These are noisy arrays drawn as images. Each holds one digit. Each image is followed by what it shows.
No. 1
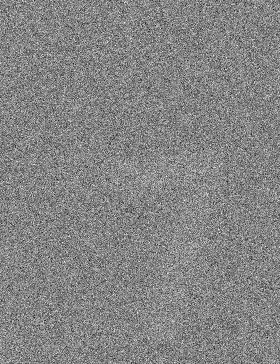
7
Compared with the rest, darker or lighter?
lighter
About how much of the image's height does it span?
half
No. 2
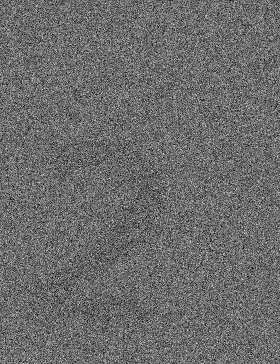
2
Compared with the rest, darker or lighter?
darker
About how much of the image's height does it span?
half
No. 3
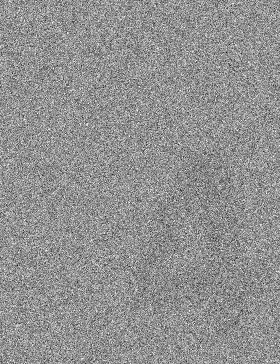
4
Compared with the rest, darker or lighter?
darker
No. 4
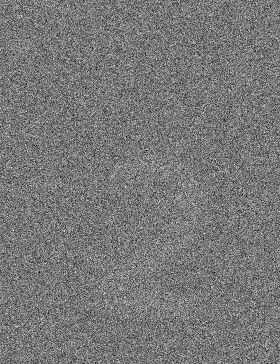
2
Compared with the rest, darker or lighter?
lighter
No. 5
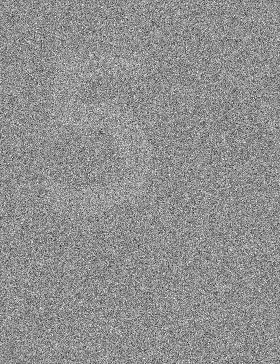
5
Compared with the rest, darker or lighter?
lighter
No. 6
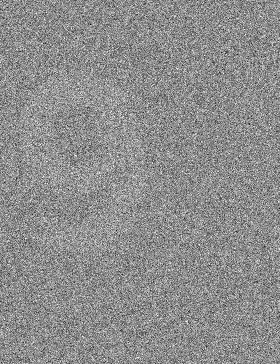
9
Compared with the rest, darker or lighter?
lighter
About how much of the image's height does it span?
half
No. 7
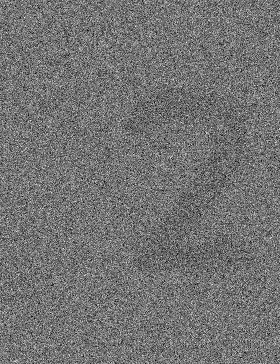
2
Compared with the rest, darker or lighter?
darker
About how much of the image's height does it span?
half
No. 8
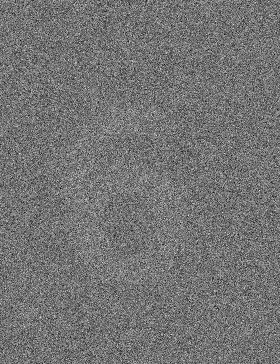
6
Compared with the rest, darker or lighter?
lighter
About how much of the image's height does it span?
half
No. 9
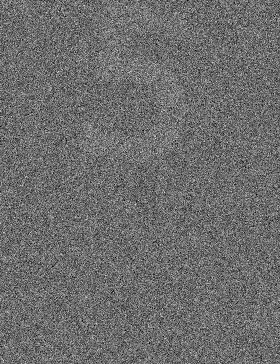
5
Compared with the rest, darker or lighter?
lighter
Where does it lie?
top middle
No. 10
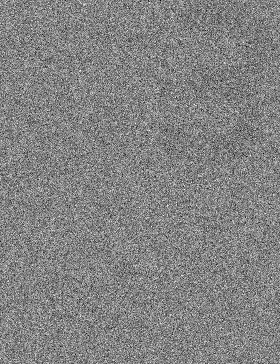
3
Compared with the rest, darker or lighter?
darker
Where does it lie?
top right
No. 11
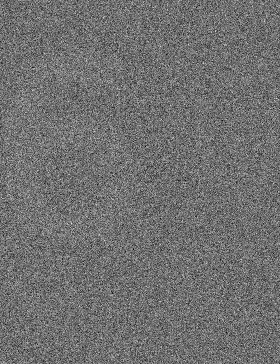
6
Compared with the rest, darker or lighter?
lighter
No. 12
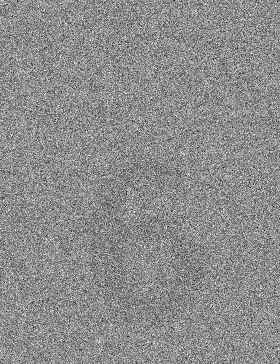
6
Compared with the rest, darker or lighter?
darker
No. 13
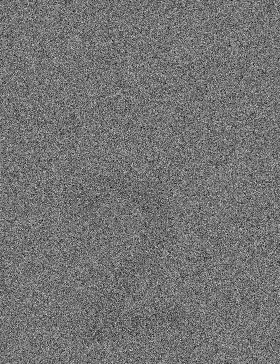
2
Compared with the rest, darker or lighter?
darker
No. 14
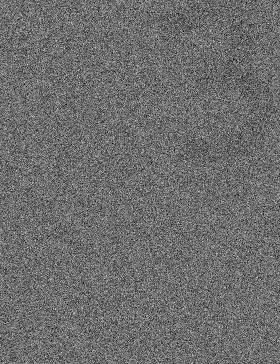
3
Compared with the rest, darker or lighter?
darker
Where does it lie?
top right
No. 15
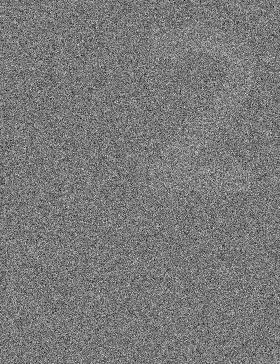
2
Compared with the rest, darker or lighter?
lighter
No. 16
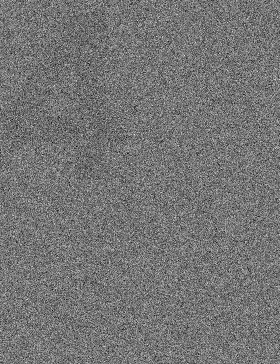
4
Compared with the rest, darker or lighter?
darker
